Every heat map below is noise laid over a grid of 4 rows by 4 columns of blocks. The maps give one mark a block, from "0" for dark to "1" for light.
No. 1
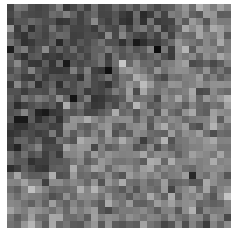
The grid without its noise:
0 0 0 1
0 0 1 1
0 1 1 1
1 1 1 1
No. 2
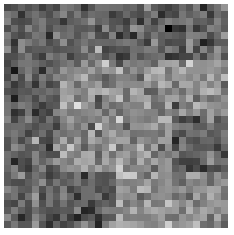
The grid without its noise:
0 0 0 0
0 1 1 1
0 1 1 0
0 0 1 1
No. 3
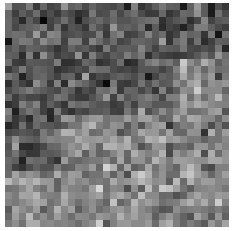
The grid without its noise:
0 0 0 0
0 0 0 1
0 1 1 1
1 1 1 1
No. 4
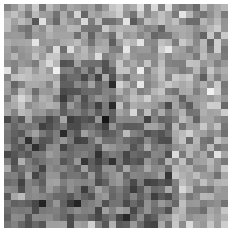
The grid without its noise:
1 1 1 1
1 0 1 1
0 0 0 1
0 0 0 1
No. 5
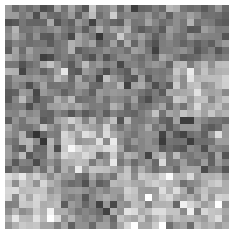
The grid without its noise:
0 0 0 0
0 0 0 1
0 1 0 0
1 0 1 1
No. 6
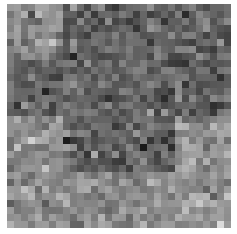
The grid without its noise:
1 0 0 0
0 0 0 0
1 0 0 1
1 1 1 1
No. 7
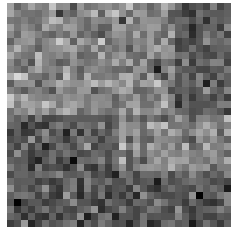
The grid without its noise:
1 1 1 0
1 1 1 0
0 0 1 1
0 0 0 0
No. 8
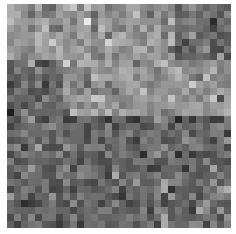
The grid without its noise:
1 1 1 0
0 1 1 1
0 0 0 0
0 0 0 0
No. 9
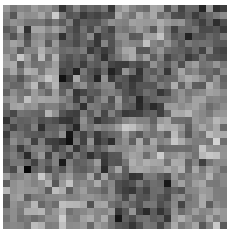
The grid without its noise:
1 0 1 0
1 0 0 1
0 0 1 1
1 1 0 1
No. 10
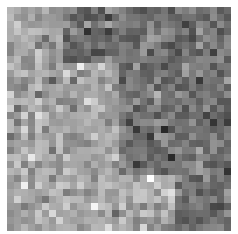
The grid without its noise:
1 0 0 0
1 1 0 0
1 1 0 0
1 1 1 0
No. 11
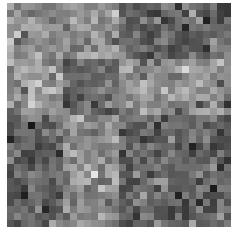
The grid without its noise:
1 1 0 0
1 0 1 1
0 1 0 0
0 1 0 0
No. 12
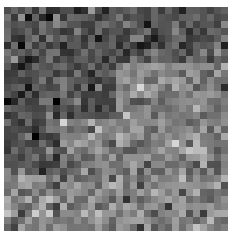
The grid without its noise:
0 0 0 0
0 0 1 1
0 1 1 1
1 1 1 1
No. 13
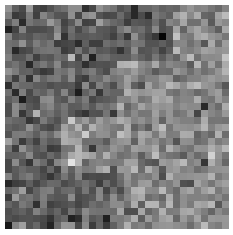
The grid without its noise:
0 0 0 1
0 0 1 1
0 1 1 1
0 0 1 1
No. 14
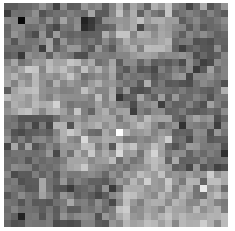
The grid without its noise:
0 0 1 0
1 1 0 0
0 1 1 0
0 0 1 1
